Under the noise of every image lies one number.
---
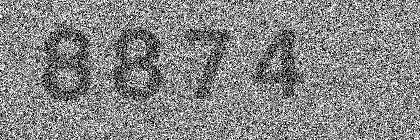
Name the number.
8874
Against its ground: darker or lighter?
darker
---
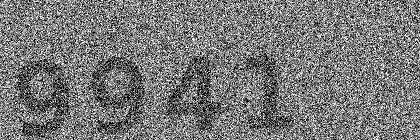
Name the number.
9941
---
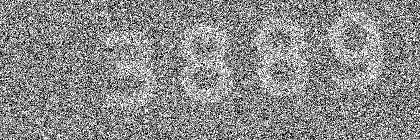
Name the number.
3889
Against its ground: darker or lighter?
lighter
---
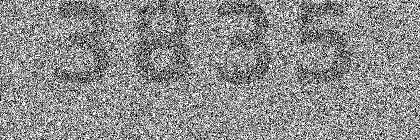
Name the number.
3835
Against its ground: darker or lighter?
darker
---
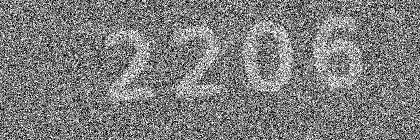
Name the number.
2206
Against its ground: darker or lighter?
lighter
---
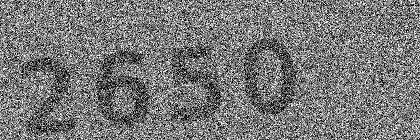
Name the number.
2650
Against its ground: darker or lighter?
darker
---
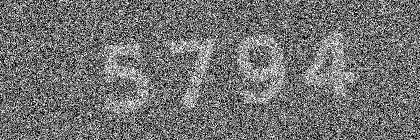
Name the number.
5794
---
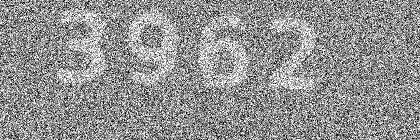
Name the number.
3962
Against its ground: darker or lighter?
lighter
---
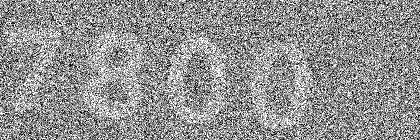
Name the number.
7800
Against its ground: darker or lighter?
lighter
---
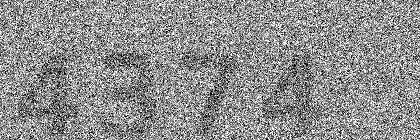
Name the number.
4374
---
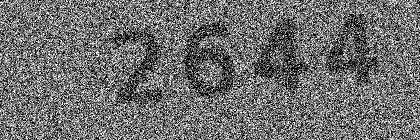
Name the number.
2644
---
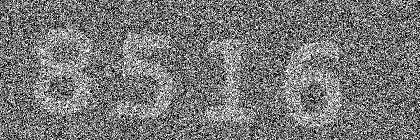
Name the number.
8516
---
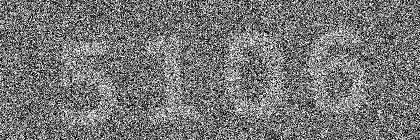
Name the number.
5106
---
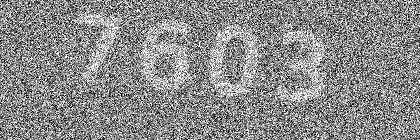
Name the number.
7603
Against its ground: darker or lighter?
lighter
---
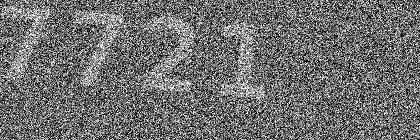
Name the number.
7721
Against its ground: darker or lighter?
lighter
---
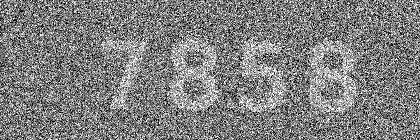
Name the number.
7858
